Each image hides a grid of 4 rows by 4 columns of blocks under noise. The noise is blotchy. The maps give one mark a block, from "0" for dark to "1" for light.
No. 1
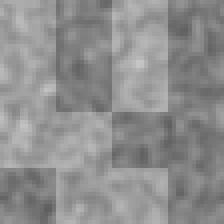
1 0 1 0
1 0 1 0
1 1 0 0
0 1 1 0
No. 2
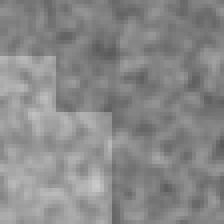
0 0 0 0
1 0 0 0
1 1 0 0
1 1 0 0
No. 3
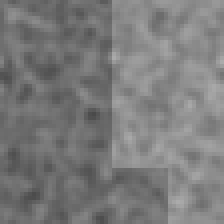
0 0 1 1
0 0 1 1
0 0 1 1
0 0 0 1
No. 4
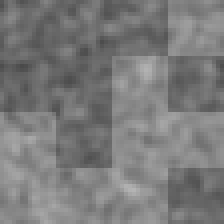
0 0 0 1
0 0 1 0
1 0 1 1
1 1 1 0
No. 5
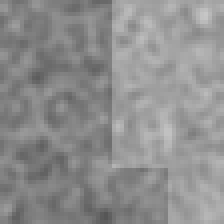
0 0 1 1
0 0 1 1
0 0 1 1
0 0 0 1
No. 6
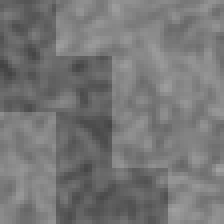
0 1 1 1
0 0 1 1
1 0 1 1
1 0 0 1
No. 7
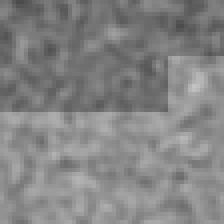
0 0 0 0
0 0 0 1
1 1 1 1
1 1 1 1
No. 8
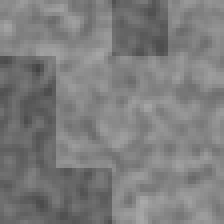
1 1 0 1
0 1 1 1
0 1 1 1
0 0 1 1
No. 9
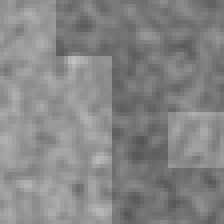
1 0 0 0
1 1 0 0
1 1 0 1
1 1 0 0
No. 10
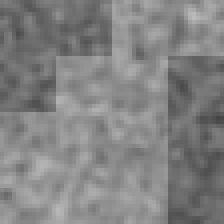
0 0 1 1
0 1 1 0
1 1 1 0
1 1 1 0
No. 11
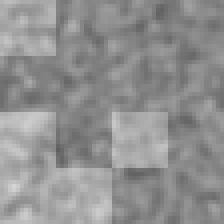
1 0 0 0
0 0 0 0
1 0 1 0
1 1 0 0
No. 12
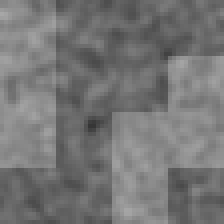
1 0 0 0
1 0 0 1
1 0 1 1
0 0 1 0
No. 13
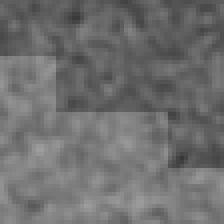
0 0 0 0
1 0 0 0
1 1 1 0
1 1 1 1
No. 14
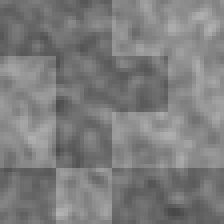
0 0 1 1
1 0 0 1
1 0 1 1
0 1 0 0
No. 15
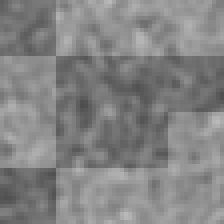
0 1 1 1
1 0 0 0
1 0 0 1
0 1 1 1
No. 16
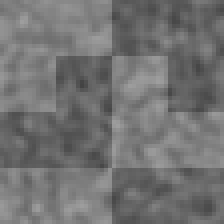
1 1 0 0
1 0 1 0
0 0 1 1
1 1 0 0
